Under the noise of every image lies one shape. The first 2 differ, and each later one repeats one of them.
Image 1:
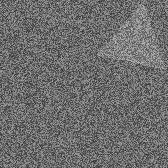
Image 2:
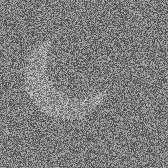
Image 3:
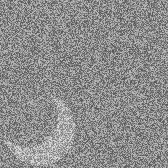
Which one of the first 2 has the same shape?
2
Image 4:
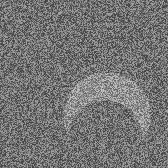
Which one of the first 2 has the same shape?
2
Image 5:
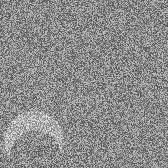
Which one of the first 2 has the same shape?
2
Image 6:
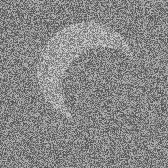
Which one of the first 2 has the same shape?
2
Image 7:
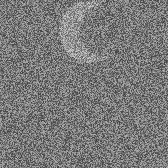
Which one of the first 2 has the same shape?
2
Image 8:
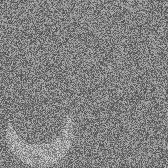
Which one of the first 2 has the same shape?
2
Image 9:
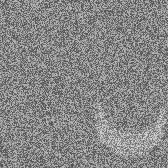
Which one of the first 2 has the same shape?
2
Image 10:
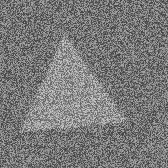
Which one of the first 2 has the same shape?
1
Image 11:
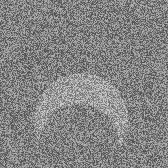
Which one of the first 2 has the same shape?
2
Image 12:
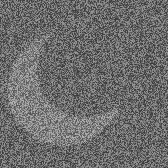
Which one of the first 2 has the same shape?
2
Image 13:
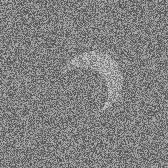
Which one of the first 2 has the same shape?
2
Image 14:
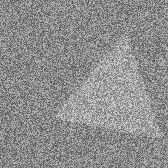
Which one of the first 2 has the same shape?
1
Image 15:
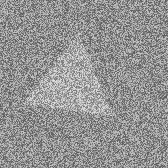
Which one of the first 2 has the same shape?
1
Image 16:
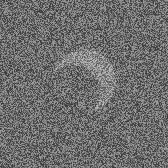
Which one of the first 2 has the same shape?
2
